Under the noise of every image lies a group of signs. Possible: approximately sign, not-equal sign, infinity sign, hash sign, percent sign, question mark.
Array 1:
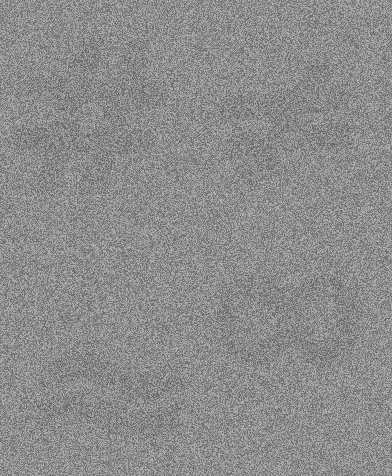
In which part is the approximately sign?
bottom left
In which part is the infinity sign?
bottom right
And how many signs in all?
4
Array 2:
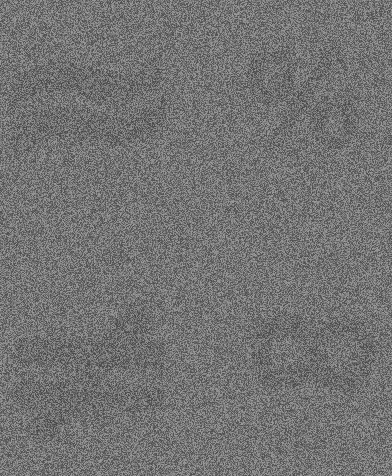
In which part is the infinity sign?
bottom right
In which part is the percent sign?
top right
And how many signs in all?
4
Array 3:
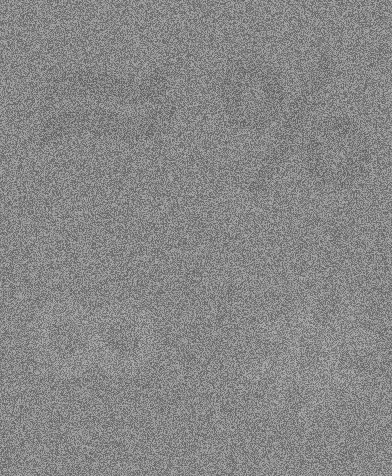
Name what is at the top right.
percent sign
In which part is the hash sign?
bottom right
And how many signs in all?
4
